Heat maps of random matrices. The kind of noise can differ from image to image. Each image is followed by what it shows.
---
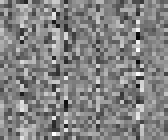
columns of uneven size
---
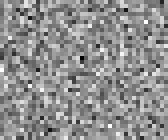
independent entries
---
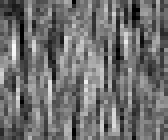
streaked along the columns
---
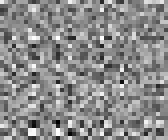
low rank plus noise
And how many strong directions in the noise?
one
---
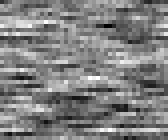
streaked along the rows
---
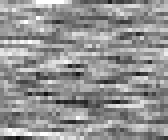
streaked along the rows
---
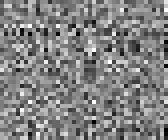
low rank plus noise
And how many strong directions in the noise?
three or four
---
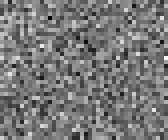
independent entries
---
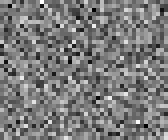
independent entries
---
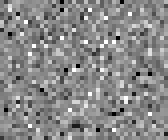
heavy tails
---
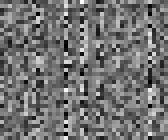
columns of uneven size
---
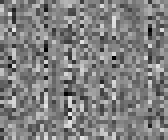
columns of uneven size
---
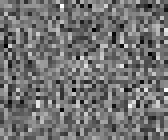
low rank plus noise
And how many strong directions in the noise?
five to eight
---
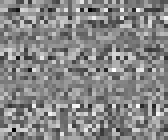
rows of uneven size
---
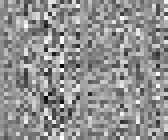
columns of uneven size
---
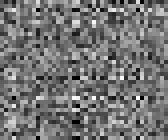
low rank plus noise
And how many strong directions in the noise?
one
